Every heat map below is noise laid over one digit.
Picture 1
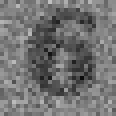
6
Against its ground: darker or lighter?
darker
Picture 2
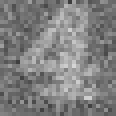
4
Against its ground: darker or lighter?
lighter
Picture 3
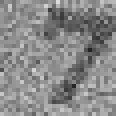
7
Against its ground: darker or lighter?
darker
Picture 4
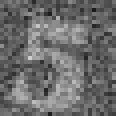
5
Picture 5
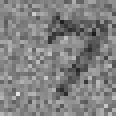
7
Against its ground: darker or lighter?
darker
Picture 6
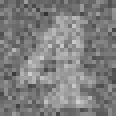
4
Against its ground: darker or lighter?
lighter
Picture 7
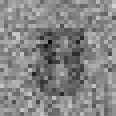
8
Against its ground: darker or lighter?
darker
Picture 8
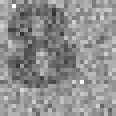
8
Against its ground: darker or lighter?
darker
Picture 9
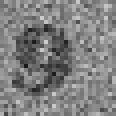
9
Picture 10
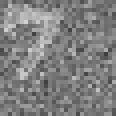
7
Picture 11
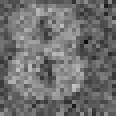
8
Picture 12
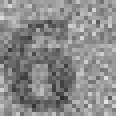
6
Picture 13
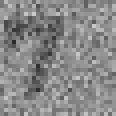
7
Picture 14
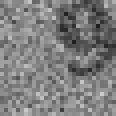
9
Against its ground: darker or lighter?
darker
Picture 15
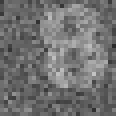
8
